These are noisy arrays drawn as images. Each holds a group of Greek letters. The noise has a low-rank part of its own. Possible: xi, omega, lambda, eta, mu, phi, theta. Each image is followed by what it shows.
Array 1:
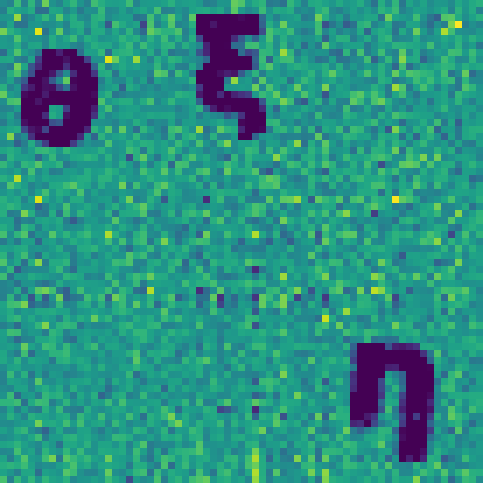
top left: theta; top middle: xi; bottom right: eta
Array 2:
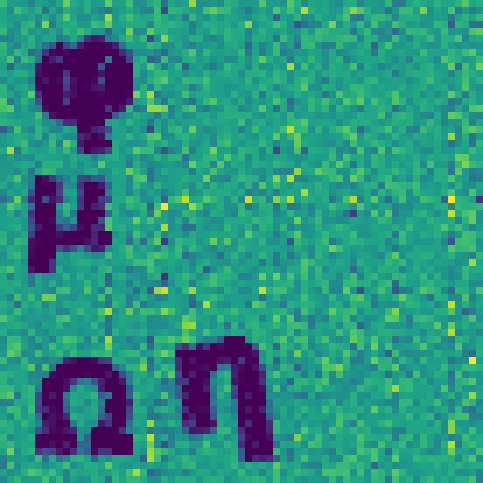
top left: phi; middle left: mu; bottom left: omega; bottom middle: eta
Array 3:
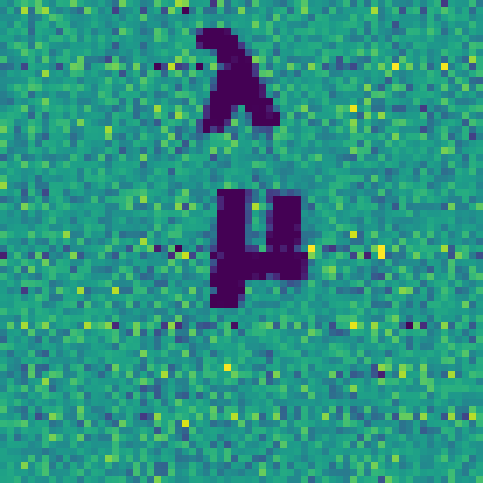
top middle: lambda; centre: mu
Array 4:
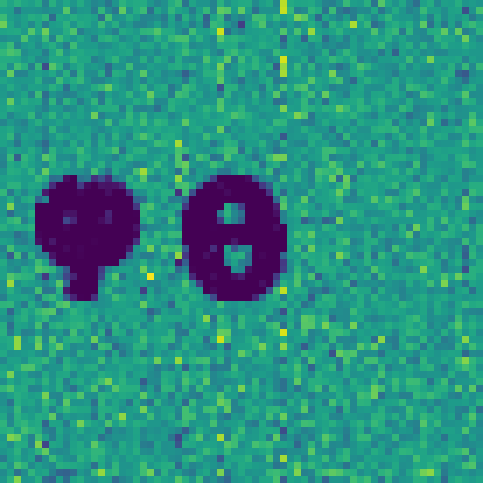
middle left: phi; centre: theta
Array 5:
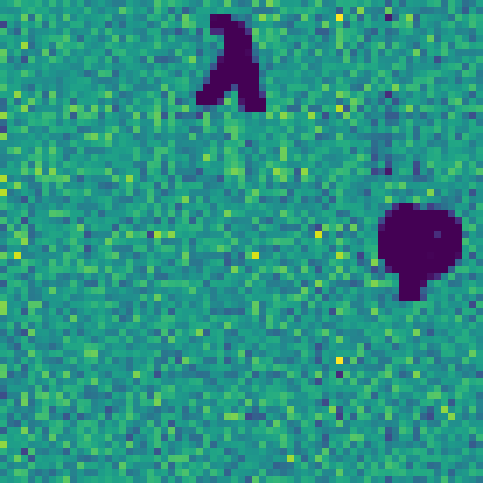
top middle: lambda; middle right: phi
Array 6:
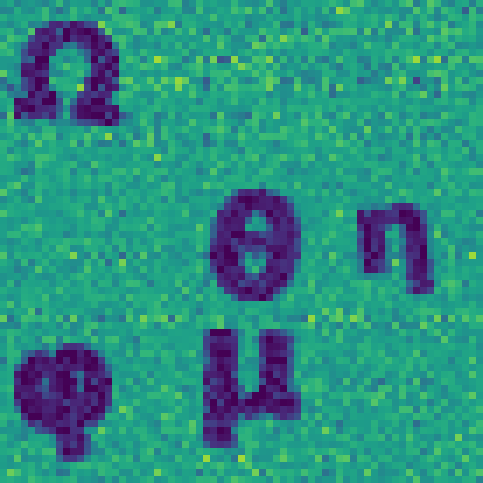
top left: omega; centre: theta; middle right: eta; bottom left: phi; bottom middle: mu
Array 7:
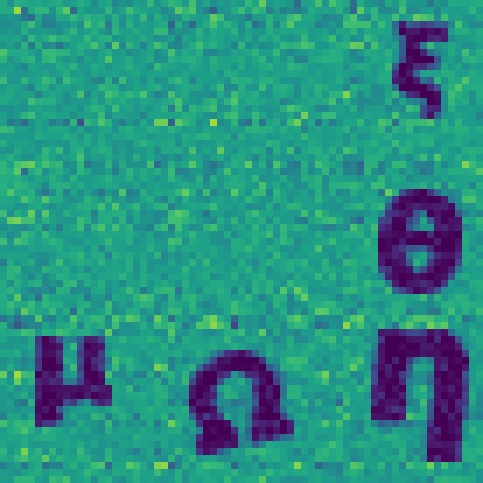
top right: xi; middle right: theta; bottom left: mu; bottom middle: omega; bottom right: eta
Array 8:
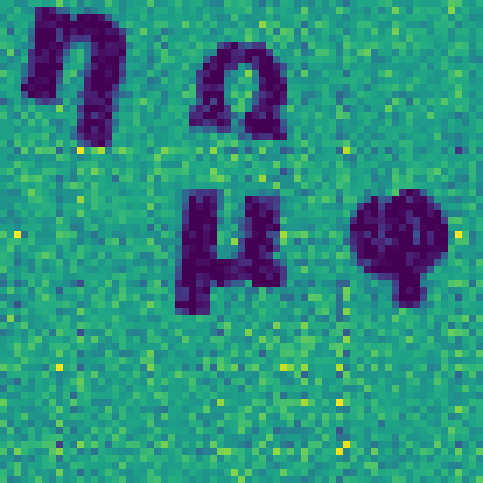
top left: eta; top middle: omega; centre: mu; middle right: phi
